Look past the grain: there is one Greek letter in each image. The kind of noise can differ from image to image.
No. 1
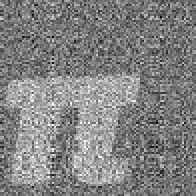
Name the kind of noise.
low rank plus noise
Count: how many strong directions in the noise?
two
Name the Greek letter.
pi
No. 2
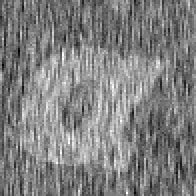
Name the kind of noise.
streaked along the columns
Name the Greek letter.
alpha
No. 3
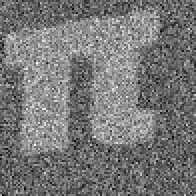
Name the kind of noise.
independent entries
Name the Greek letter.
pi
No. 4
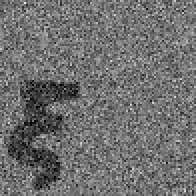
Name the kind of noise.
independent entries
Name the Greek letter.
xi
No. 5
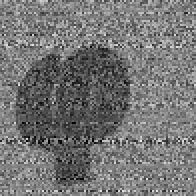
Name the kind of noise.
rows of uneven size
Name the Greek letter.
phi
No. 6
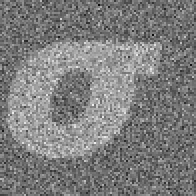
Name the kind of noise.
independent entries
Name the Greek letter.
sigma
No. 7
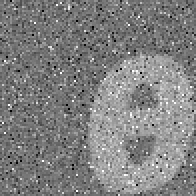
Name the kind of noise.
heavy tails
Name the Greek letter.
theta
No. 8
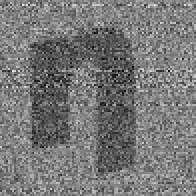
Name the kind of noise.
rows of uneven size
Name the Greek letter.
eta
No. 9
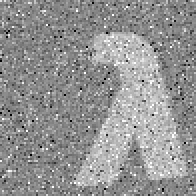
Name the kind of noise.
heavy tails
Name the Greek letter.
lambda
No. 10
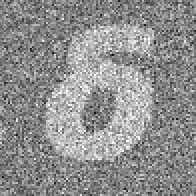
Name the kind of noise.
independent entries
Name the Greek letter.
delta
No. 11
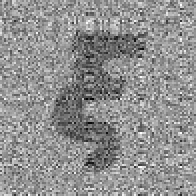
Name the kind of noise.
low rank plus noise
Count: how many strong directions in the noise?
two
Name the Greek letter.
xi
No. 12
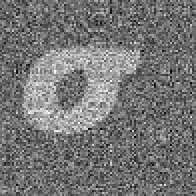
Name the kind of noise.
low rank plus noise
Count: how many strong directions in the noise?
five to eight
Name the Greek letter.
sigma
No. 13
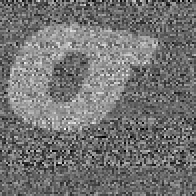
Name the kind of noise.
rows of uneven size
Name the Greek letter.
sigma
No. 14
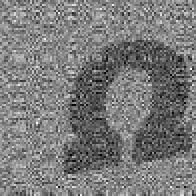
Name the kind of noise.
low rank plus noise
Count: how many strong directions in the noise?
two
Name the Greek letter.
omega
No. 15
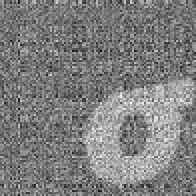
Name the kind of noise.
low rank plus noise
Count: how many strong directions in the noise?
two
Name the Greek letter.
sigma
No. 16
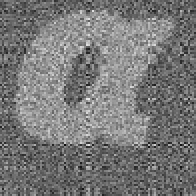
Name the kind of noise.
low rank plus noise
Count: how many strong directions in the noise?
one
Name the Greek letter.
alpha
